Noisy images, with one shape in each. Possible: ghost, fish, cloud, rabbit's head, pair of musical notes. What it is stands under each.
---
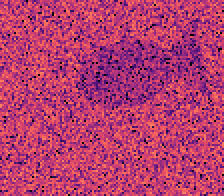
fish
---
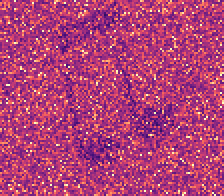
pair of musical notes
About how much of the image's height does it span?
nearly all
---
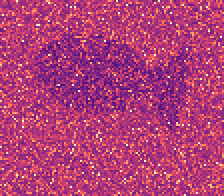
fish
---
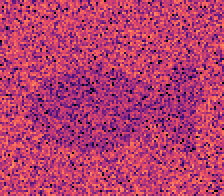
fish
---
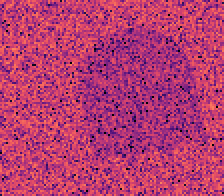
ghost
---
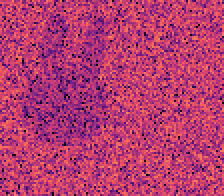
rabbit's head
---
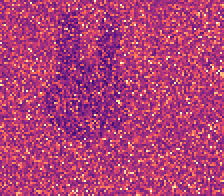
rabbit's head
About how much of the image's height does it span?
two thirds
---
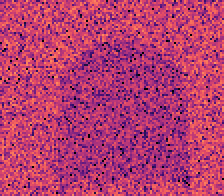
ghost
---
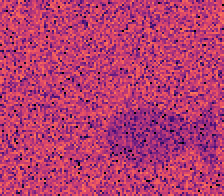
fish
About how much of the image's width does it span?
half
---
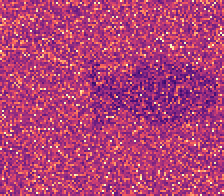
fish
